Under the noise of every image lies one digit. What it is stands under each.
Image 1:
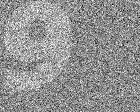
9
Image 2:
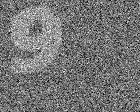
9
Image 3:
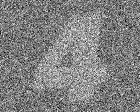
4
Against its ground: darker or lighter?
lighter
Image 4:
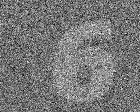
6
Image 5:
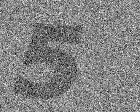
5
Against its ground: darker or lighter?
darker
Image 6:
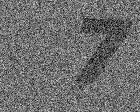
7
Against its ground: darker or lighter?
darker
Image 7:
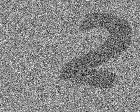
2
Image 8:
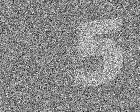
5
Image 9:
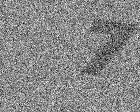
7
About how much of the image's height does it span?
half
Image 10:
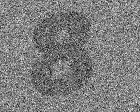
8
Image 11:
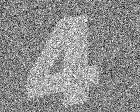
4
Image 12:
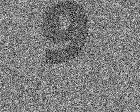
9
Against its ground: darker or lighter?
darker
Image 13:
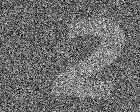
2
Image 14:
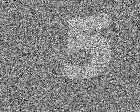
5
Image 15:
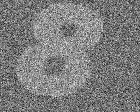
8
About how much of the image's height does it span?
nearly all
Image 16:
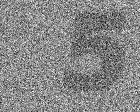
5
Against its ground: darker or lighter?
darker
